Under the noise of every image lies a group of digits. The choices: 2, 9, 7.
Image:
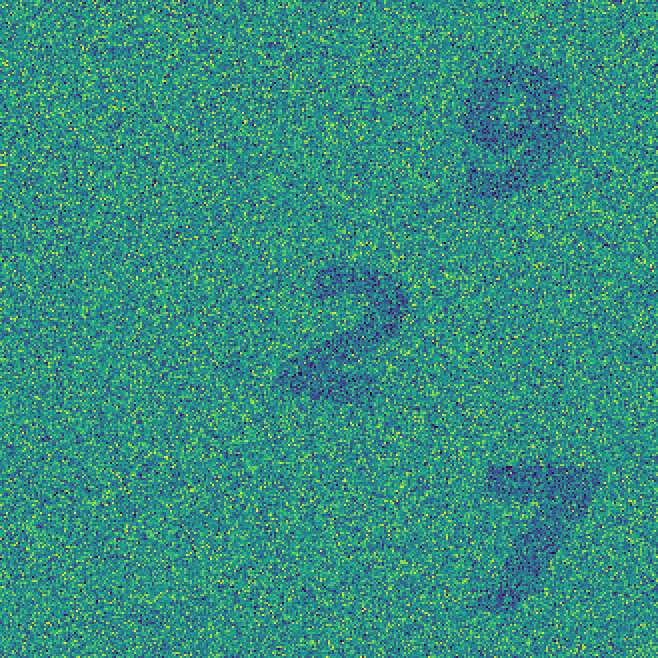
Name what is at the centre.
2
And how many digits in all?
3
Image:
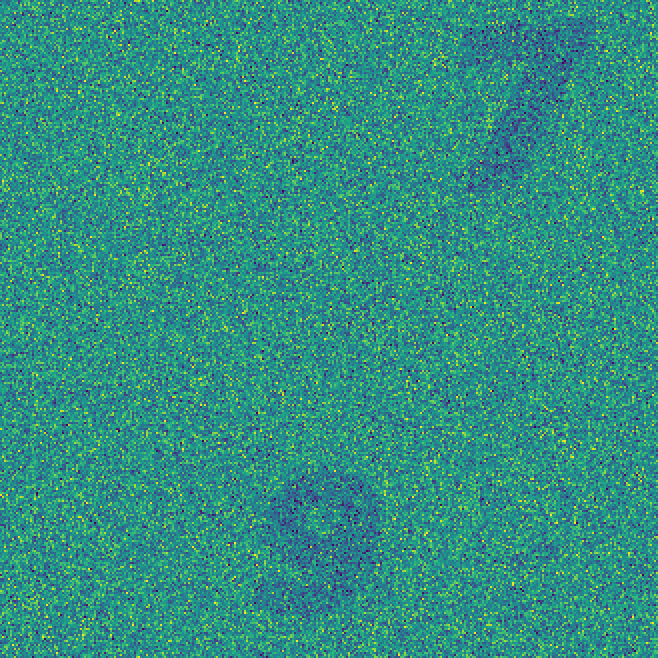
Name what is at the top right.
7
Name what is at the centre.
nothing
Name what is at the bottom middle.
9
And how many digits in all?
2
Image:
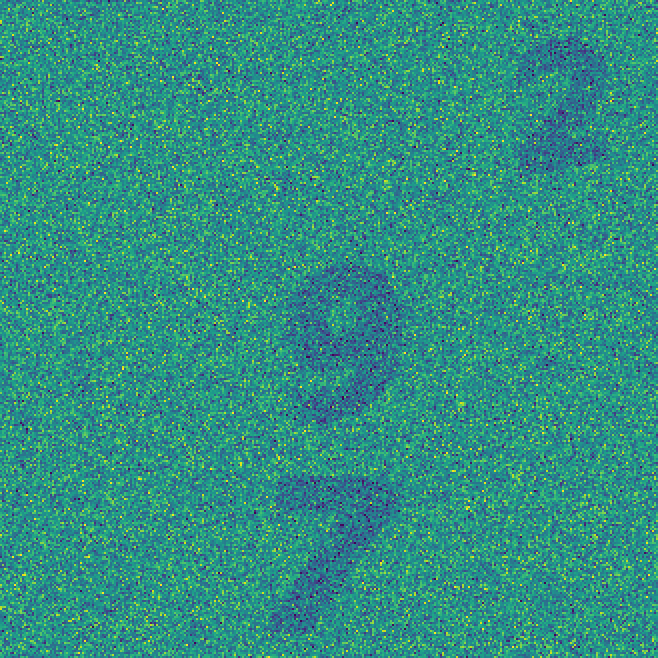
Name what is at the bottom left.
nothing
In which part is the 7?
bottom middle
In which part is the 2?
top right
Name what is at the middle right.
nothing
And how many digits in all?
3
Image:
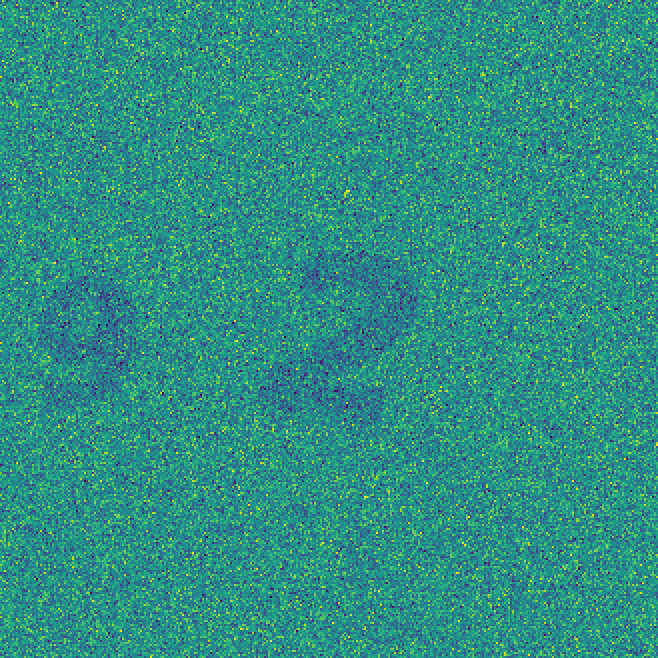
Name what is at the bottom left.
nothing
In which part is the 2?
centre
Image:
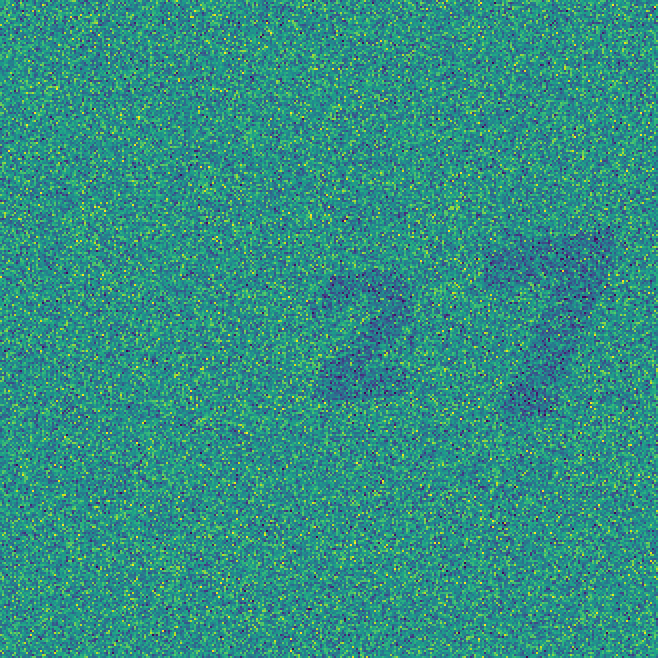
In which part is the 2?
centre
